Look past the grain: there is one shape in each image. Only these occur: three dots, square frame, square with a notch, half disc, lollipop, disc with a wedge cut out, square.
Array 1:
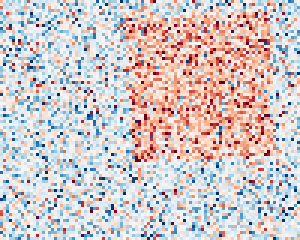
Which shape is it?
square
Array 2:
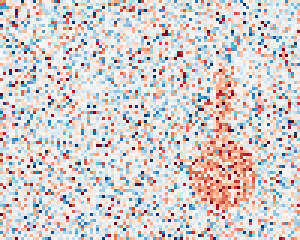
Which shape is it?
lollipop
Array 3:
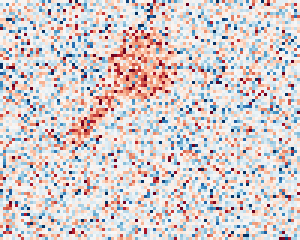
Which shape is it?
lollipop
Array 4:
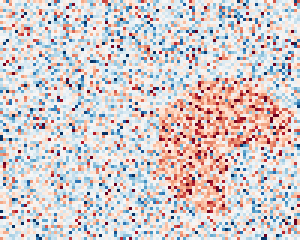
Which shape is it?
disc with a wedge cut out
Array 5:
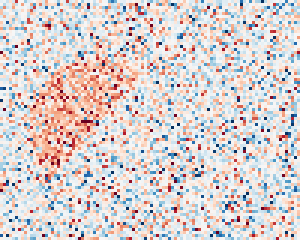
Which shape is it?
half disc
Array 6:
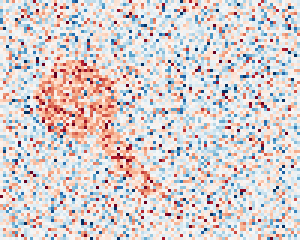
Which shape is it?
lollipop
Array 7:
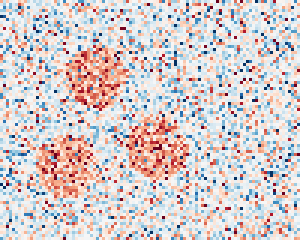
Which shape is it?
three dots
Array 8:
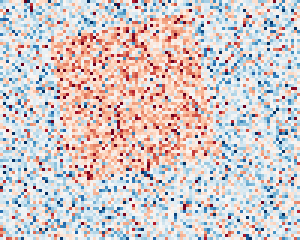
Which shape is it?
square
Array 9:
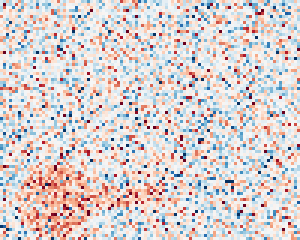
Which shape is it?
lollipop
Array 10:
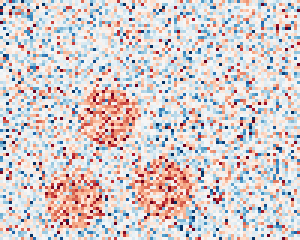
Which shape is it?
three dots
